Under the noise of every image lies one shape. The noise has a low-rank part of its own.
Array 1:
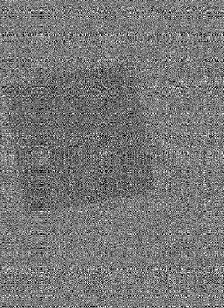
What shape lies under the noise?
square
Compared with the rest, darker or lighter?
darker
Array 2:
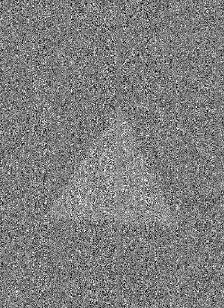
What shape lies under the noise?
triangle
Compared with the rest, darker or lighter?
lighter
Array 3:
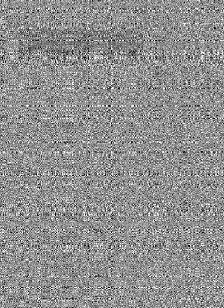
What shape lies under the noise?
bar
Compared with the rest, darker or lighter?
darker
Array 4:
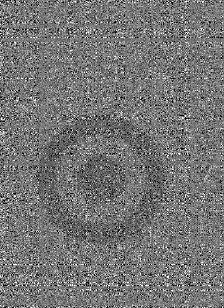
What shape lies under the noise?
bullseye
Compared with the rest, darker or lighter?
darker
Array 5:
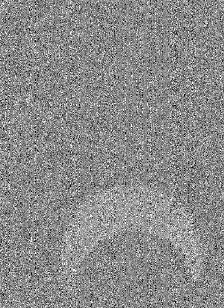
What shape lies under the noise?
crescent
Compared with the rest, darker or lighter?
lighter
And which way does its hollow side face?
down
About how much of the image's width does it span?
two thirds
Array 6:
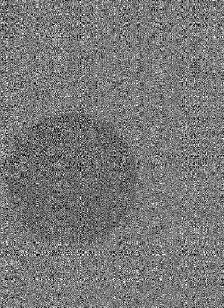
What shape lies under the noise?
disc
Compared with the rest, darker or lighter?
darker
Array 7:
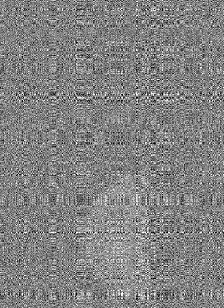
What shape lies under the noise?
half disc
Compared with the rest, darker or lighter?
lighter
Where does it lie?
bottom middle
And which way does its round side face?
left
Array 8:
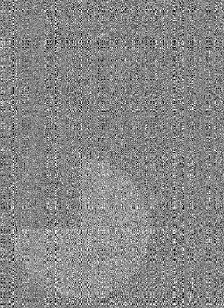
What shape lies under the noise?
disc with a wedge cut out
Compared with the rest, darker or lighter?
lighter
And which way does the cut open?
up and left
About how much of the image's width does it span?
two thirds
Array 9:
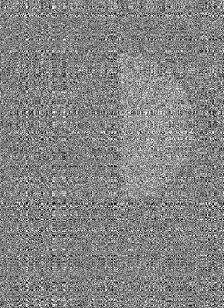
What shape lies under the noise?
half disc
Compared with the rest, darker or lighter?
lighter
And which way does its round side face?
right
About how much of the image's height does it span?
half
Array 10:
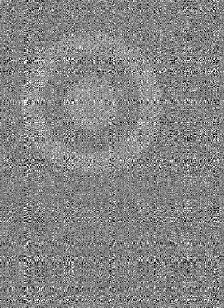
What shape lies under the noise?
bullseye
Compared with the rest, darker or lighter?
lighter
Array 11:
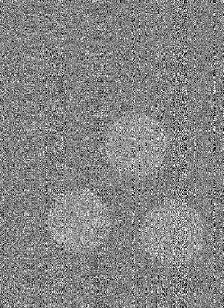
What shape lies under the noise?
three dots
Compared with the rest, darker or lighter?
lighter
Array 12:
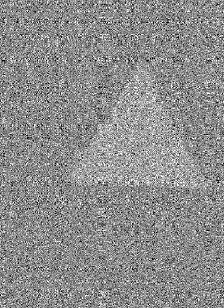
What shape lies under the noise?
triangle
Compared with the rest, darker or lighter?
lighter
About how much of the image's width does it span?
two thirds
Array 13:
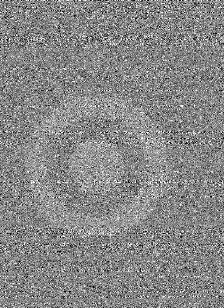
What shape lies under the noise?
bullseye
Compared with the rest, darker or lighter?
lighter
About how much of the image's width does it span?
two thirds
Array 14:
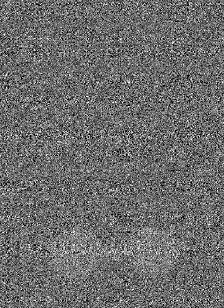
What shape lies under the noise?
dumbbell
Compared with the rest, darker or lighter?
lighter
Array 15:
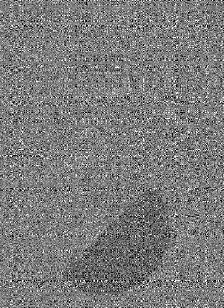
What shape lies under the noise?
half disc
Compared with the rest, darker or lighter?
darker
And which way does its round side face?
down and right
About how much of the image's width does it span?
half
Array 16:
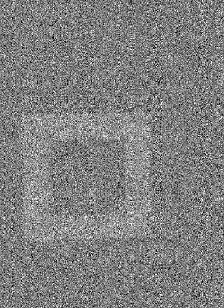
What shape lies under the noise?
square frame
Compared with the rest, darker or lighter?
lighter
